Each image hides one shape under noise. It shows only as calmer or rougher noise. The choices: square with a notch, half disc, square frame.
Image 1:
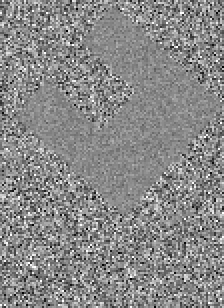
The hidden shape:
square with a notch
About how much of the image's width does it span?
nearly all
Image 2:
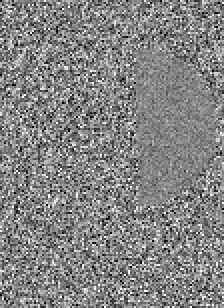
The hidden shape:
half disc
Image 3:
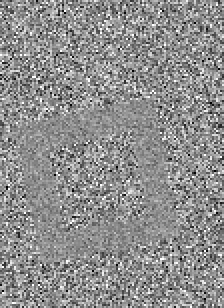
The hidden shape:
square frame
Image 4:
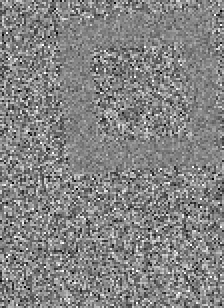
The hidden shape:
square frame
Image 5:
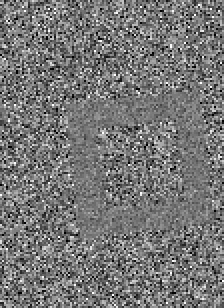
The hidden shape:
square frame
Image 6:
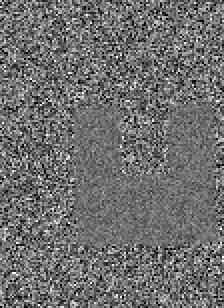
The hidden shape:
square with a notch
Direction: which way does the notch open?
up
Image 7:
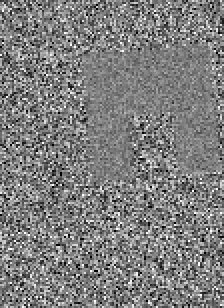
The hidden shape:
square with a notch
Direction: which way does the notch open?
down
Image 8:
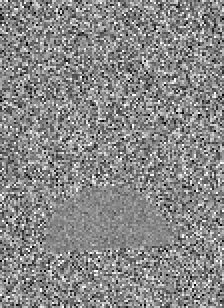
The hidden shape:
half disc
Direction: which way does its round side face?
up
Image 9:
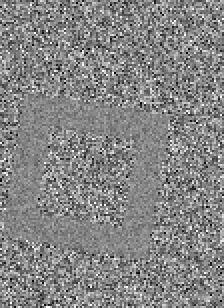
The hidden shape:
square frame
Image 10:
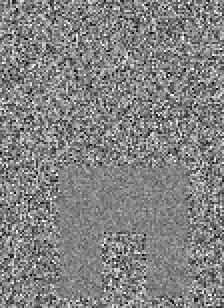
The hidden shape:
square with a notch
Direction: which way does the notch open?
down
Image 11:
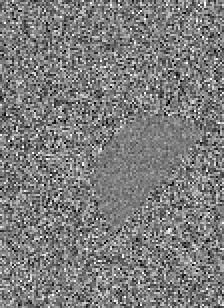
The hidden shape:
half disc
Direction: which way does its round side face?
up and left
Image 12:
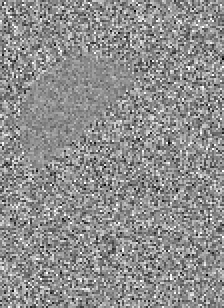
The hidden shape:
half disc
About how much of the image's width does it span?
half
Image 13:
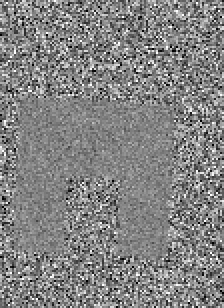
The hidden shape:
square with a notch
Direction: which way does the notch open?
down
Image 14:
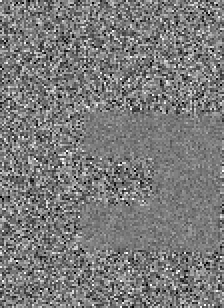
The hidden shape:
square with a notch
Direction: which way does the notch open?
left
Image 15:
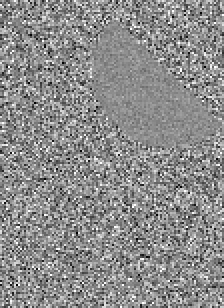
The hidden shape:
half disc
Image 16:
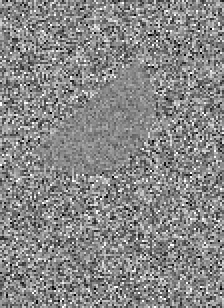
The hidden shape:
half disc
